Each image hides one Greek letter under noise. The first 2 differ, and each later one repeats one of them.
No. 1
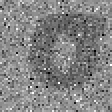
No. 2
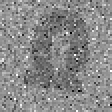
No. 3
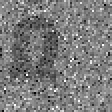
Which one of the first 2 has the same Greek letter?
2
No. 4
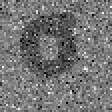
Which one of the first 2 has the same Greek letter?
1
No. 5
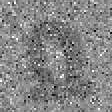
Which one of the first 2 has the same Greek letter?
2
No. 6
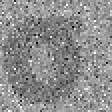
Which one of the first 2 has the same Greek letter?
1
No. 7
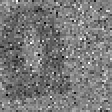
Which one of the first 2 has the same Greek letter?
2
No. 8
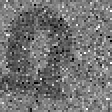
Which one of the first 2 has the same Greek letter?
2
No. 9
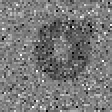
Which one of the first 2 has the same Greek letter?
1
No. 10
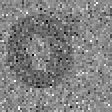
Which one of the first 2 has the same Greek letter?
1
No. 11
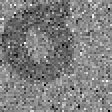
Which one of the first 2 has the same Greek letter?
1
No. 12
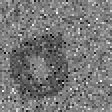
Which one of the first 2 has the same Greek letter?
1
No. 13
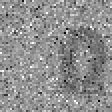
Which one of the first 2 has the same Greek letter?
2
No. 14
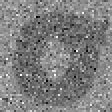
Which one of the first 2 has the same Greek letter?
1
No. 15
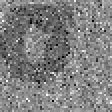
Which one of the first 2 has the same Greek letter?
1
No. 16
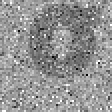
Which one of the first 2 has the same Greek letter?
1
